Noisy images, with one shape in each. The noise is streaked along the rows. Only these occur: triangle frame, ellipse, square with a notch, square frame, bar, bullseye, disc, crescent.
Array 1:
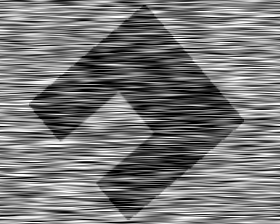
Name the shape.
square with a notch
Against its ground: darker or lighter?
darker
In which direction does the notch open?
down and left
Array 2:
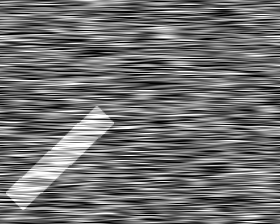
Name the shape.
bar
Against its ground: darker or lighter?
lighter
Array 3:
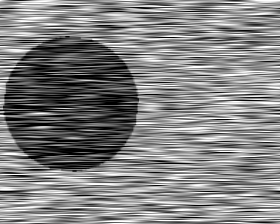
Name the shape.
disc
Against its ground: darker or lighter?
darker
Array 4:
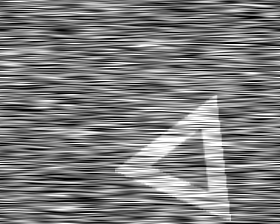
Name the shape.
triangle frame
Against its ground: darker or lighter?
lighter
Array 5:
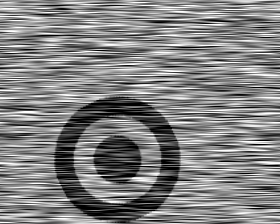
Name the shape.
bullseye
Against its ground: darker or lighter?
darker
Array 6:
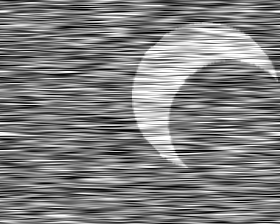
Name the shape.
crescent
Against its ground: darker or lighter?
lighter
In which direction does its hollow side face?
down and right
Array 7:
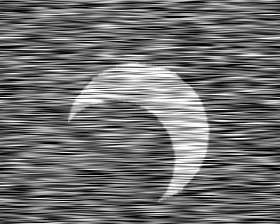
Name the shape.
crescent
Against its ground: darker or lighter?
lighter
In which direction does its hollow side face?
down and left
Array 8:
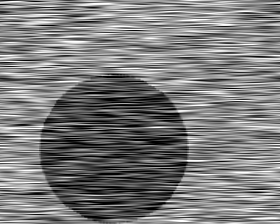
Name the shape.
disc
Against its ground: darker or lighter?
darker
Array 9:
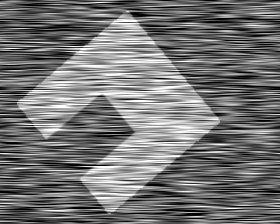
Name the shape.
square with a notch
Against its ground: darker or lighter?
lighter
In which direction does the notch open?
down and left
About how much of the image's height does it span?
nearly all
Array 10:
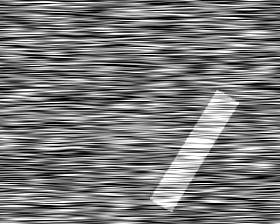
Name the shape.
bar
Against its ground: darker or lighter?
lighter
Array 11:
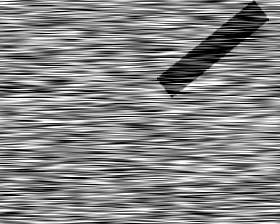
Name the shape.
bar
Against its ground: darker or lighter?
darker
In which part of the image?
top right
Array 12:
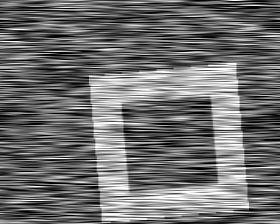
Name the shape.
square frame
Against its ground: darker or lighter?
lighter
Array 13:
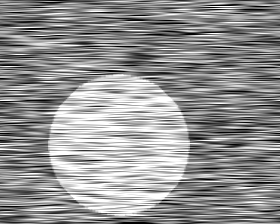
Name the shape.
disc
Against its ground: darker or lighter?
lighter
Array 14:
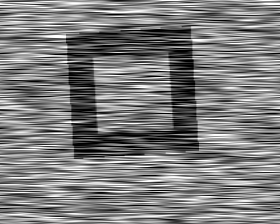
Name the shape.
square frame
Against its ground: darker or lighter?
darker
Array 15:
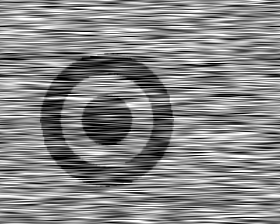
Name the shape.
bullseye
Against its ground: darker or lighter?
darker
